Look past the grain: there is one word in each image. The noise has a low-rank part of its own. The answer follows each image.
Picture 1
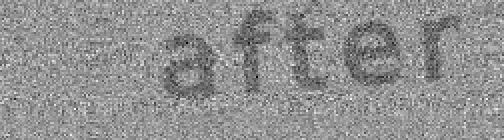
after
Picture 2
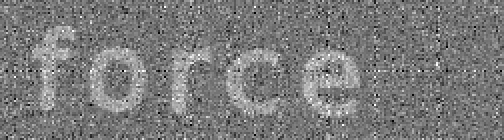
force
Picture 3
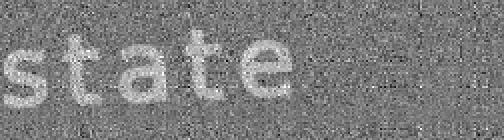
state
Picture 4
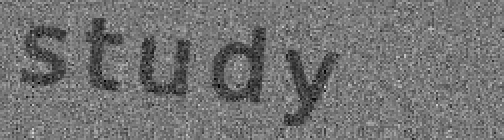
study
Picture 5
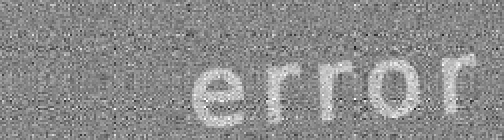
error
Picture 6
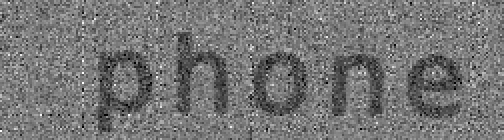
phone
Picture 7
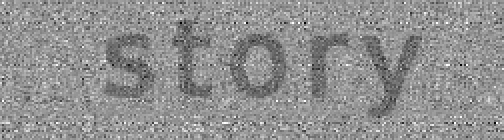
story
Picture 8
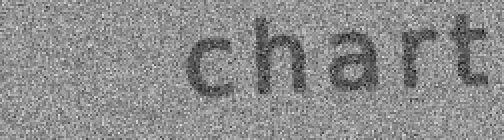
chart
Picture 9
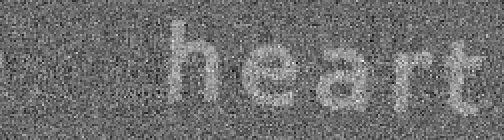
heart
